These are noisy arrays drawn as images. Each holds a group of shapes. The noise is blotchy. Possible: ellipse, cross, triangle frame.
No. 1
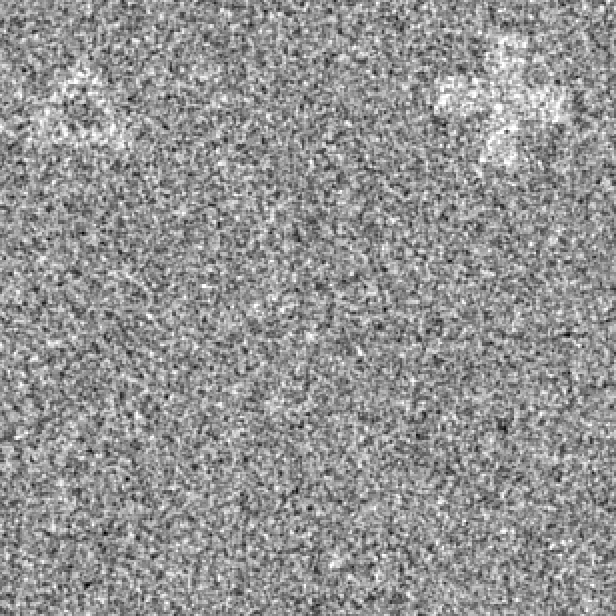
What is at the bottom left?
nothing
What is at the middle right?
nothing
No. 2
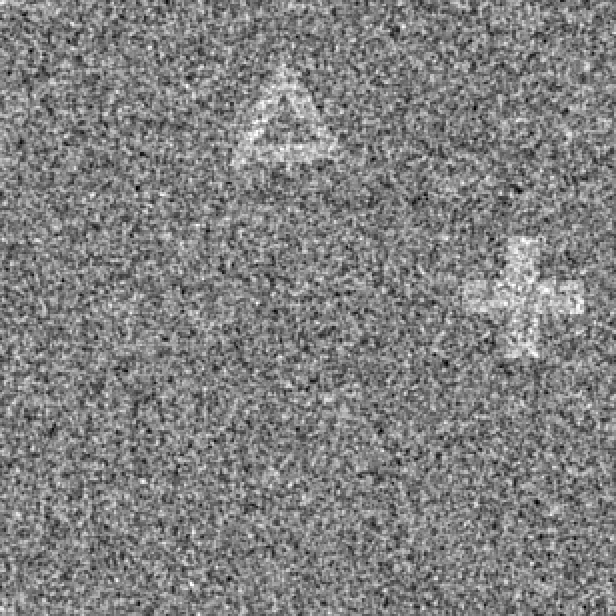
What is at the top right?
nothing
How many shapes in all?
2
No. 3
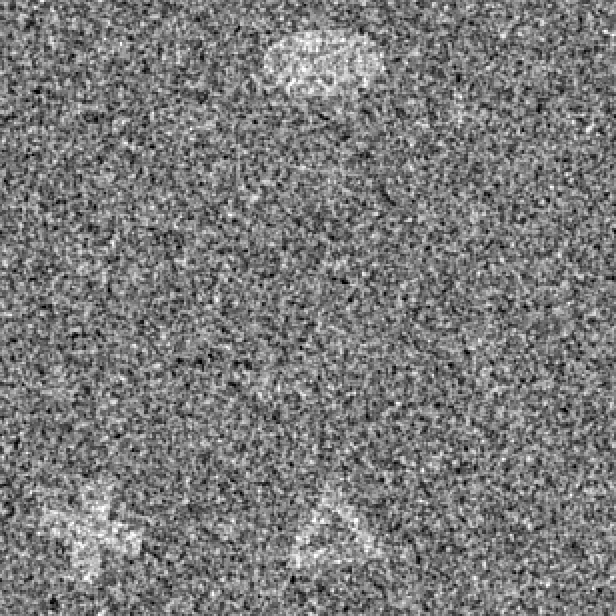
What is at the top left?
nothing
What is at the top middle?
ellipse
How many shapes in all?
3
